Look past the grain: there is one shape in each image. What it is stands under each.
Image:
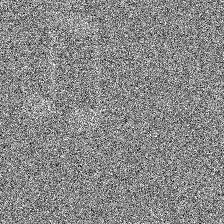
pair of musical notes
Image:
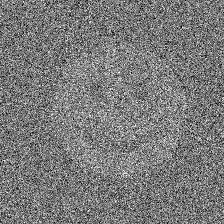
smiling face
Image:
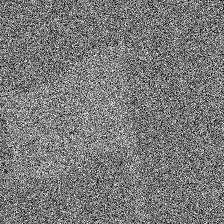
flag
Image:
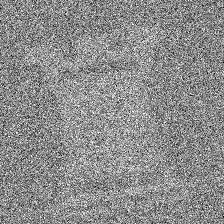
chess rook
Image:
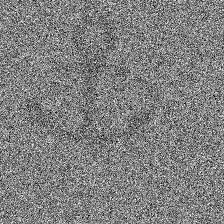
anchor
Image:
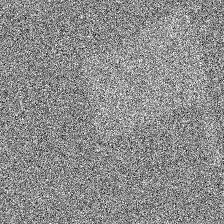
flag
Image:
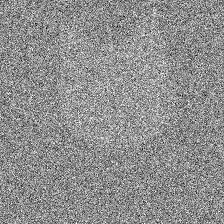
cat's head
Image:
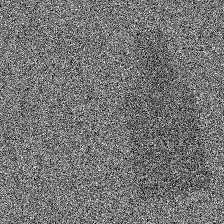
bottle
